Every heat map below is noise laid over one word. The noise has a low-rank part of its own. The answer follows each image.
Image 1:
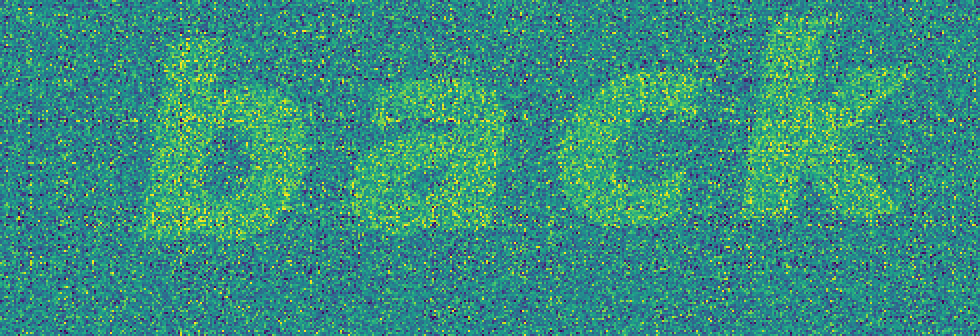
back
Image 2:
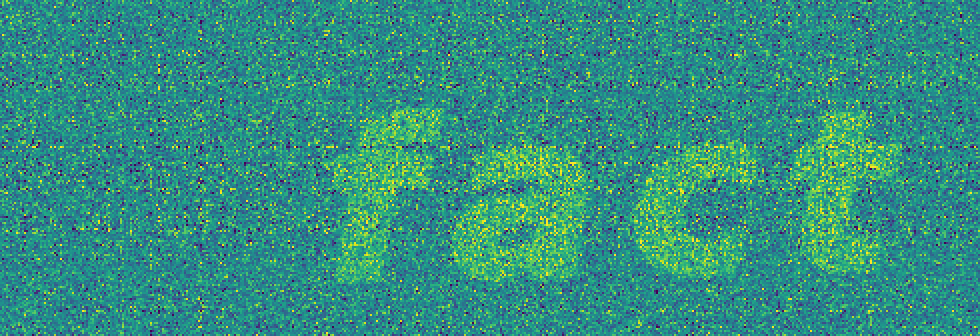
fact
